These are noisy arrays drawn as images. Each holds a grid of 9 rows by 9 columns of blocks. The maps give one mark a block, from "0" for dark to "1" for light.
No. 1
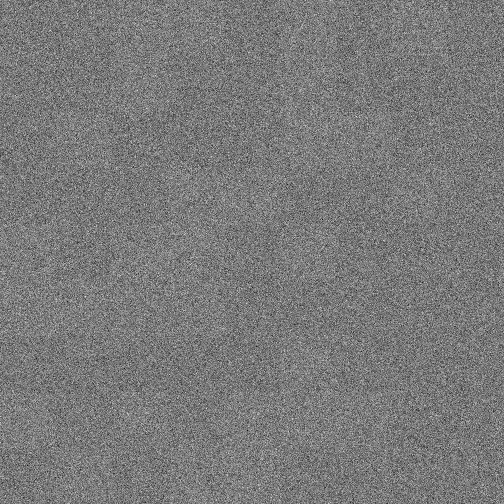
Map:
001101010
001001000
010001100
000110010
101101000
111100000
000001000
101011100
010110000
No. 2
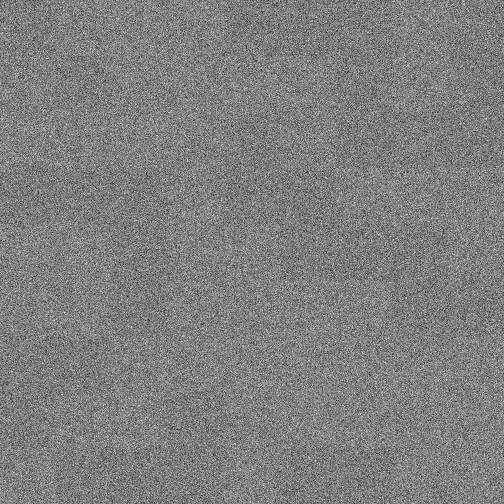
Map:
011100010
101111010
111101000
000100111
110110001
110111100
001111111
011011111
100010011
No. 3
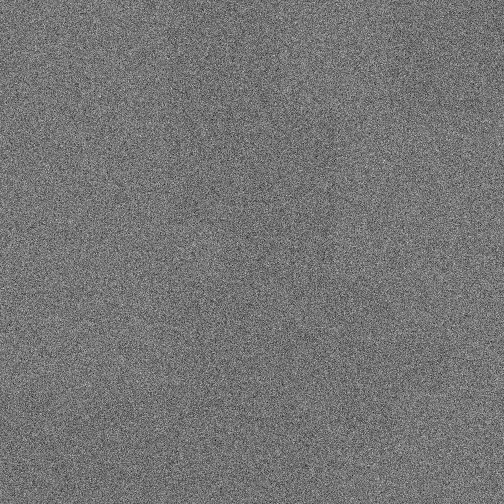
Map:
111001100
111001100
111000111
111000111
111100111
111000011
111000001
000000011
000000111
